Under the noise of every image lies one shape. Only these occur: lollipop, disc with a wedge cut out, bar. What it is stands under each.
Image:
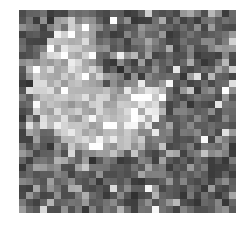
disc with a wedge cut out
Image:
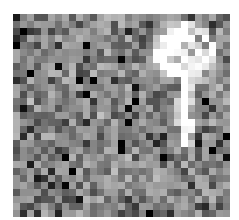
lollipop
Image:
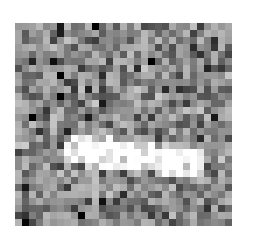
bar
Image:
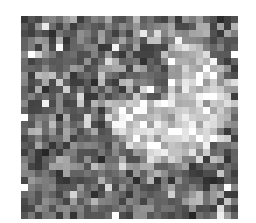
disc with a wedge cut out
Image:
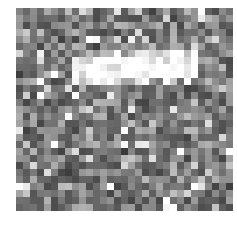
bar
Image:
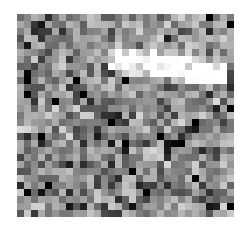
bar
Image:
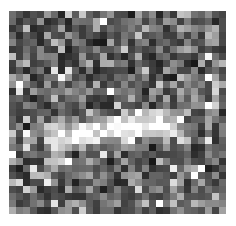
bar
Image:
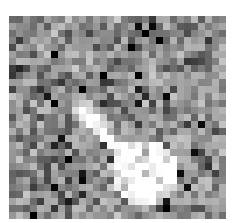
lollipop
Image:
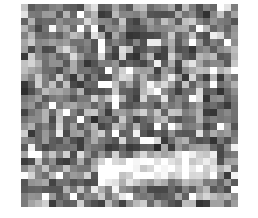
bar
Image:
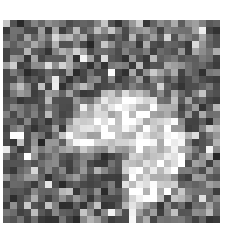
disc with a wedge cut out
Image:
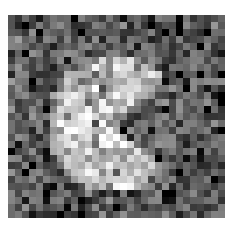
disc with a wedge cut out
